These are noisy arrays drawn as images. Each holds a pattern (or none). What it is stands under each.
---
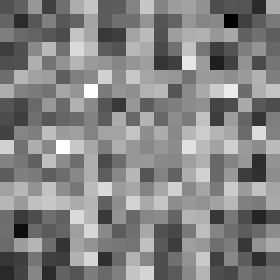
bands of rows crossing bands of columns
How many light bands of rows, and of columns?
3 and 3
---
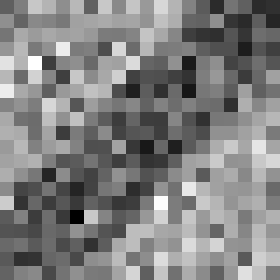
a diagonal band
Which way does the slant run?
bottom left to top right
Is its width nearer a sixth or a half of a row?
a half
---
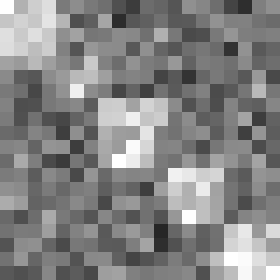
blocks along the diagonal
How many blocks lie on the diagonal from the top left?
5
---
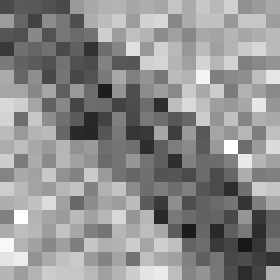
a diagonal band
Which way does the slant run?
top left to bottom right
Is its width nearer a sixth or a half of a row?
a half
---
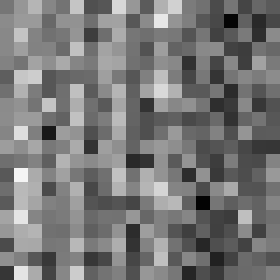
bands of columns
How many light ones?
4
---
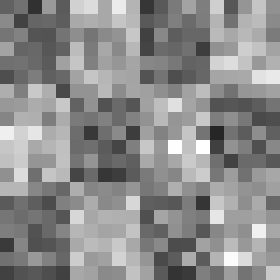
a checkerboard
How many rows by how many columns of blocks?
3 by 4
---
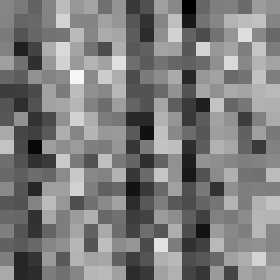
bands of columns
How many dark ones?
3
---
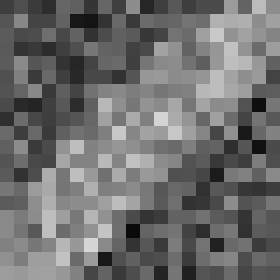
a diagonal band
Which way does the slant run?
bottom left to top right
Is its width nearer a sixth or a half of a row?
a half
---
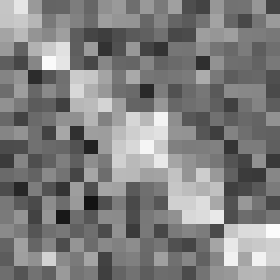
blocks along the diagonal
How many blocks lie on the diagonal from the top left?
6
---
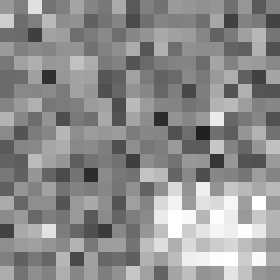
one block
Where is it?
bottom right
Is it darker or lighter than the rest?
lighter
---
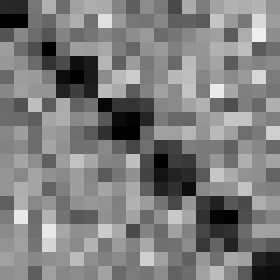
blocks along the diagonal
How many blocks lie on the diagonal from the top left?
7
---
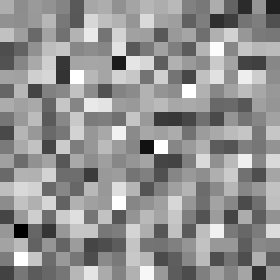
only noise
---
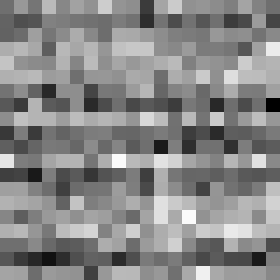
bands of rows
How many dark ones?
5
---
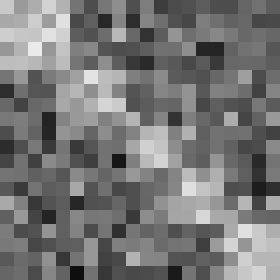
blocks along the diagonal
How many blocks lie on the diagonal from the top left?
5
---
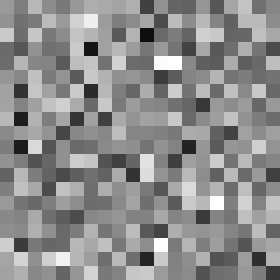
only noise
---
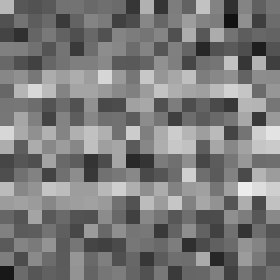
bands of rows
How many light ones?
3
